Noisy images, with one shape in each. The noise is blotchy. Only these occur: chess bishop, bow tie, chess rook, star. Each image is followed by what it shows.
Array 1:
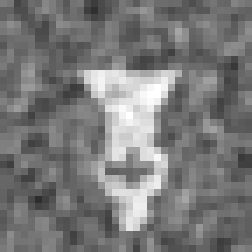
light chess bishop
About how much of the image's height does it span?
two thirds
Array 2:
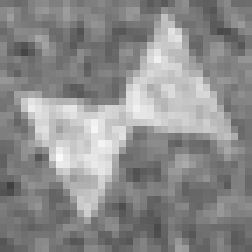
light bow tie
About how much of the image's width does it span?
nearly all
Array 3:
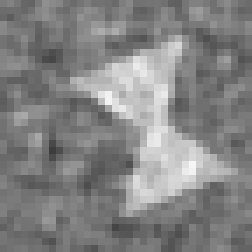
light bow tie
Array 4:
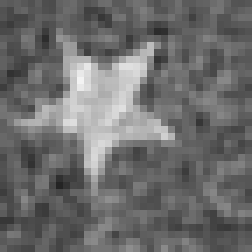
light star
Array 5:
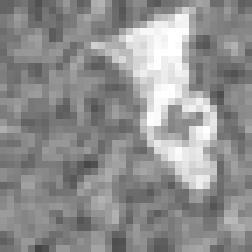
light chess bishop
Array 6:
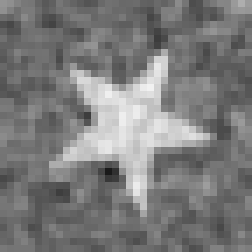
light star
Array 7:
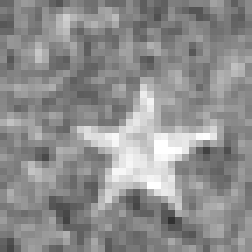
light star
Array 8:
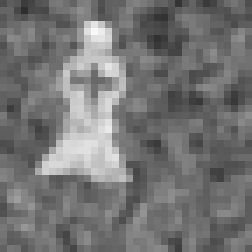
light chess bishop
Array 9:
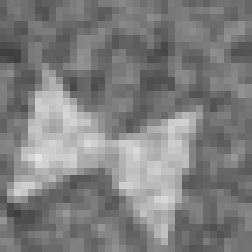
light bow tie
